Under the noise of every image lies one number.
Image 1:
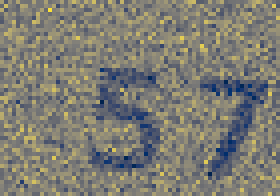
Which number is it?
57
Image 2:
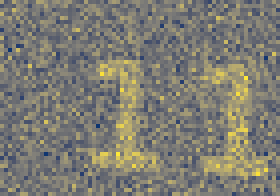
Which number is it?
11
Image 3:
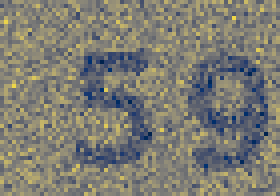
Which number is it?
59
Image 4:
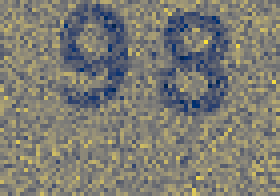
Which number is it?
98
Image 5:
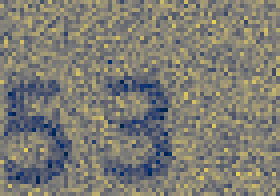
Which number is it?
53
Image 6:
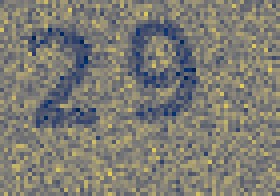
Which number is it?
29
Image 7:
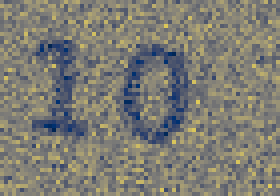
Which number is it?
10
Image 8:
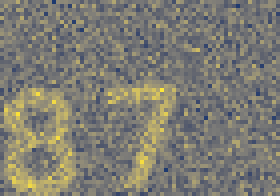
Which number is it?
87
